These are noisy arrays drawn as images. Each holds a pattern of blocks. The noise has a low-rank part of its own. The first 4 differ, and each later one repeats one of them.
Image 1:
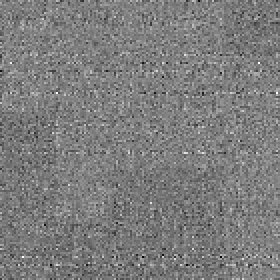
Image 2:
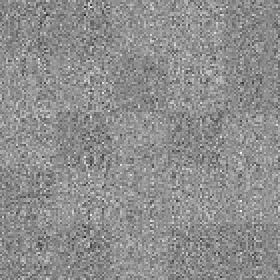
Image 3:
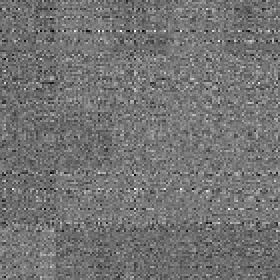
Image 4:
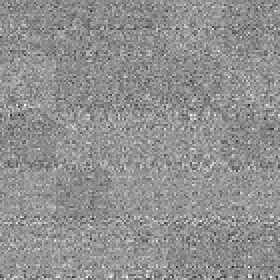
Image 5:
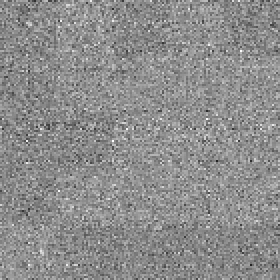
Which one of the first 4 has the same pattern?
3
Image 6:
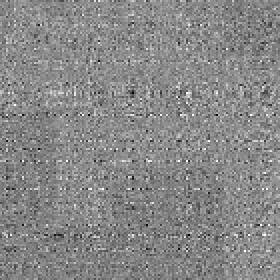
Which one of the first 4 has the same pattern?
1
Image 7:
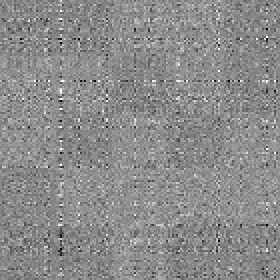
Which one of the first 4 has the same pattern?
2
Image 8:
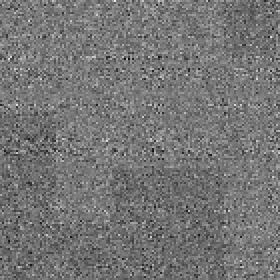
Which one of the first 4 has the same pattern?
1
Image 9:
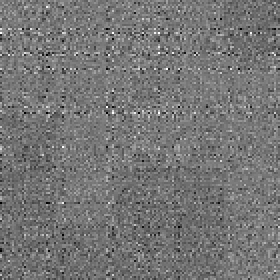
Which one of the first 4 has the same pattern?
1
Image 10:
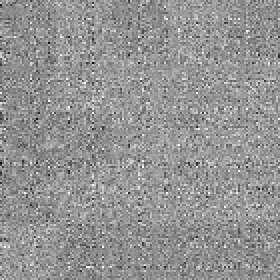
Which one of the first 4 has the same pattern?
3
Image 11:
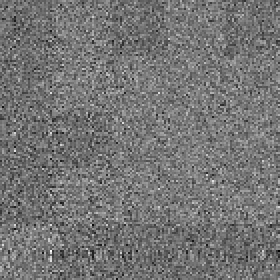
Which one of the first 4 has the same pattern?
3
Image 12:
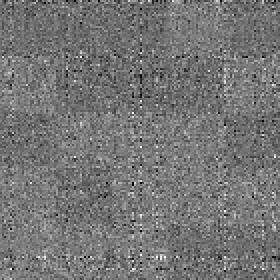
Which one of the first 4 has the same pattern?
4
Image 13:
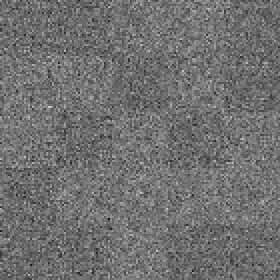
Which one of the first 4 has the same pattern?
2
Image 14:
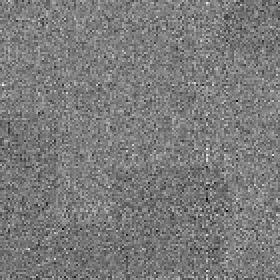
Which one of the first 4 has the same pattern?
1
